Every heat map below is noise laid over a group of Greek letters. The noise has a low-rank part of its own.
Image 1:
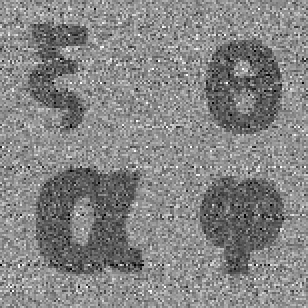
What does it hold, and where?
top left: xi; top right: theta; bottom left: alpha; bottom right: phi
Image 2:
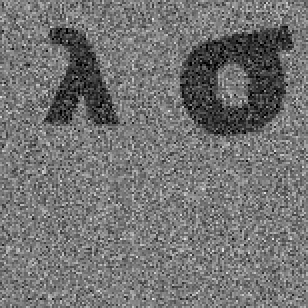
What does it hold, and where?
top left: lambda; top right: sigma
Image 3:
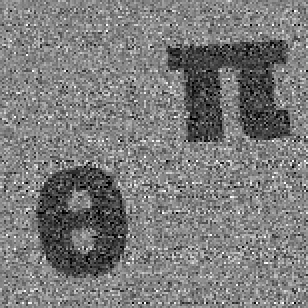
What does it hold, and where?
top right: pi; bottom left: theta
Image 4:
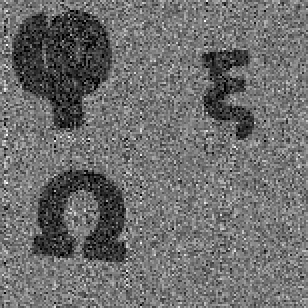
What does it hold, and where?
top left: phi; top right: xi; bottom left: omega
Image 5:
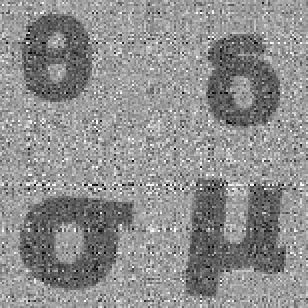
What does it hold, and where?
top left: theta; top right: delta; bottom left: sigma; bottom right: mu
